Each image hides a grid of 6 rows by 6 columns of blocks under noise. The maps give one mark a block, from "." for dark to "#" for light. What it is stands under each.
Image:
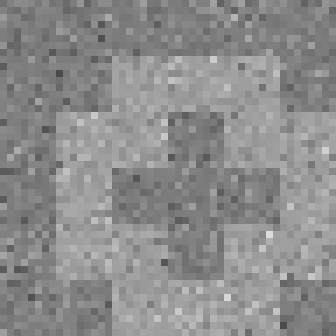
......
..###.
.##.##
.#...#
.##.##
..###.
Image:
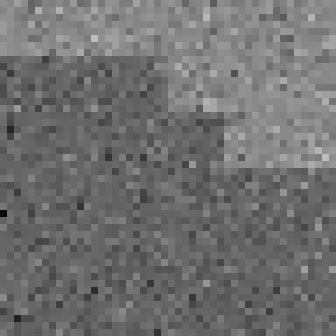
######
...###
....##
......
......
......
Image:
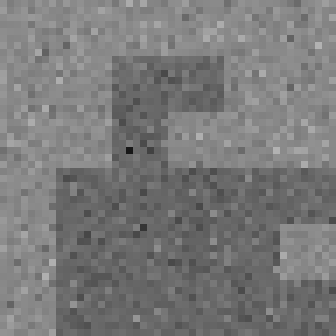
######
##..##
##.###
#.....
#....#
#.....
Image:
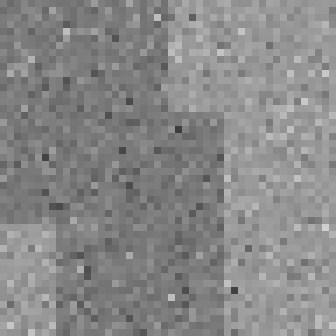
...###
...###
....##
....##
#...##
#...##
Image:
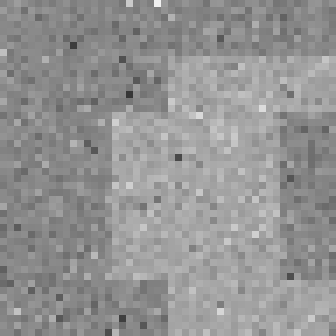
......
...###
..###.
..###.
..###.
...###
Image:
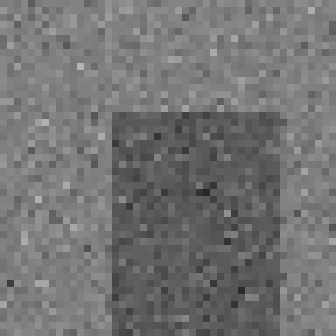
######
######
##...#
##...#
##...#
##...#
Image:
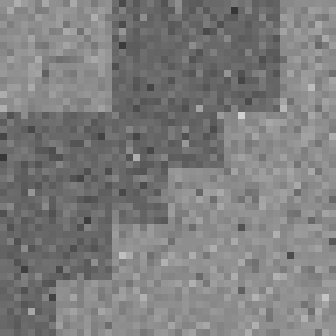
##...#
##...#
....##
...###
..####
.#####
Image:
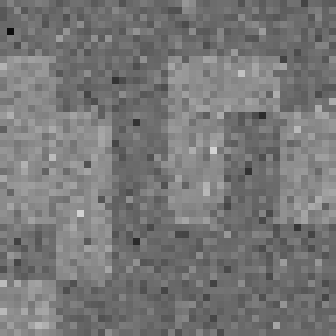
......
#..##.
##.#.#
##.#.#
.#....
#.....
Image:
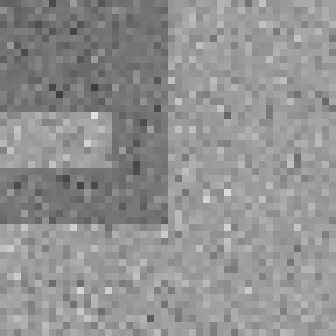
...###
...###
##.###
...###
######
######
